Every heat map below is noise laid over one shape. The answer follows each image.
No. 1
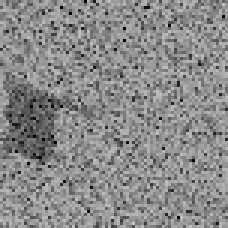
flag
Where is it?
middle left
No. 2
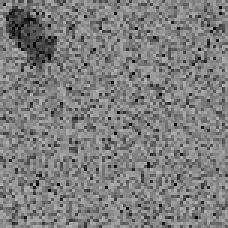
footprint
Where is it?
top left
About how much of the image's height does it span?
a quarter
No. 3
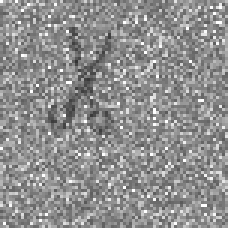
pair of scissors
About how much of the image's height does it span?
half
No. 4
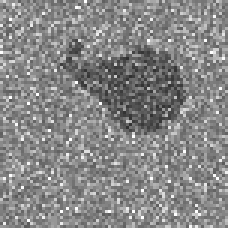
pear
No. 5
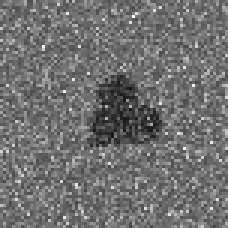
heart
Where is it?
centre
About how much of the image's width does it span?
a third
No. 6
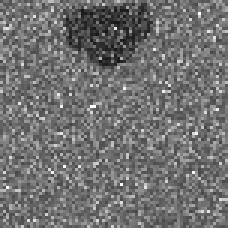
cloud
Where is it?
top middle
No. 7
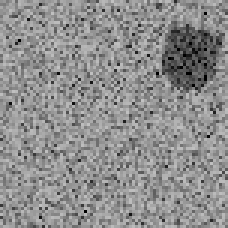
ghost
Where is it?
top right
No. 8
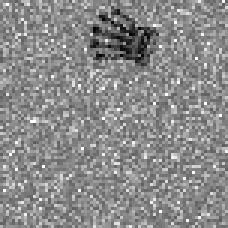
chess queen
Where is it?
top middle
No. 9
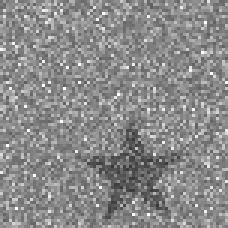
star
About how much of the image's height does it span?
half
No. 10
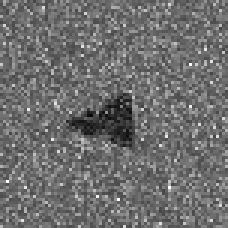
chess pawn
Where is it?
centre
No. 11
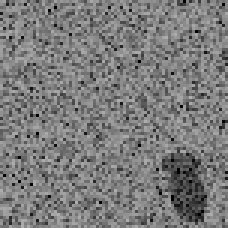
footprint
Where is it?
bottom right
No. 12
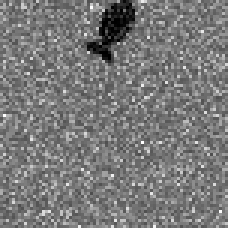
fish
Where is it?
top middle
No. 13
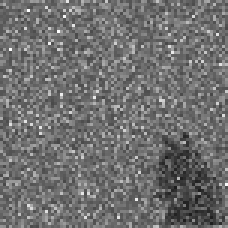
chess knight
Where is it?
bottom right
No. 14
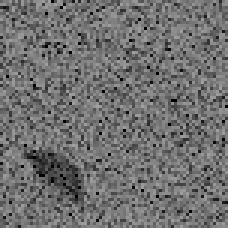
umbrella
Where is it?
bottom left
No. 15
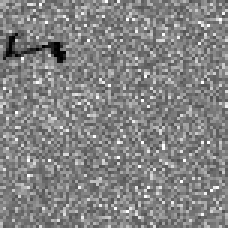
musical note
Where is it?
top left
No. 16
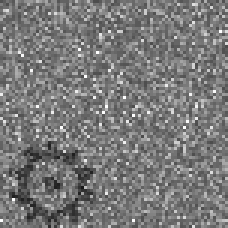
gear
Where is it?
bottom left
